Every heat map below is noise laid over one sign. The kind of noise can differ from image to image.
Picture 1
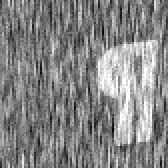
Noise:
streaked along the columns
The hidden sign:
pilcrow
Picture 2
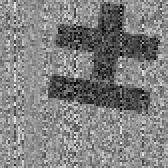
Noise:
columns of uneven size
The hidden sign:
plus-minus sign
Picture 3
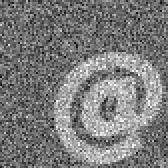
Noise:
independent entries
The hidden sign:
at sign
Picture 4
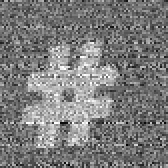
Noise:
rows of uneven size
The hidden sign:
hash sign
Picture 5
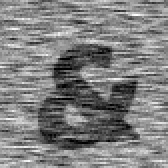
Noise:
streaked along the rows
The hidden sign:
ampersand
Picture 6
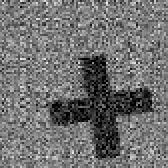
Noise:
low rank plus noise
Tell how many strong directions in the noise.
three or four
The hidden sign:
plus sign
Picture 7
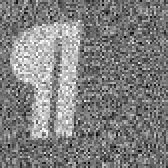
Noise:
low rank plus noise
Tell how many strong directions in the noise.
five to eight
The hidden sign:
pilcrow
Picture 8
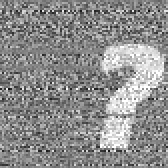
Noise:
rows of uneven size
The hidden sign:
question mark
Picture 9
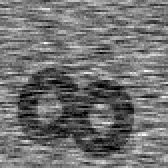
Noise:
streaked along the rows
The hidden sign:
infinity sign
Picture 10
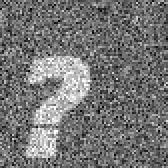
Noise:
independent entries
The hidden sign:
question mark
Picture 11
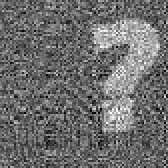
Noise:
low rank plus noise
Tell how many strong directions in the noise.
three or four
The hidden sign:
question mark
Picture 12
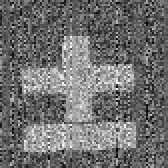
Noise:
columns of uneven size
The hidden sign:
plus-minus sign
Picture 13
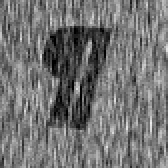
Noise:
streaked along the columns
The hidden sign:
pilcrow
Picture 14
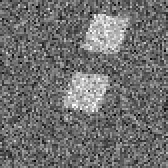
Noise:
independent entries
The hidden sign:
colon
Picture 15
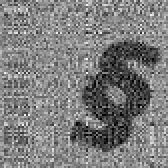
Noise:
low rank plus noise
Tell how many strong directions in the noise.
two
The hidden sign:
section sign
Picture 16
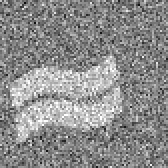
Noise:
independent entries
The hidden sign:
approximately sign
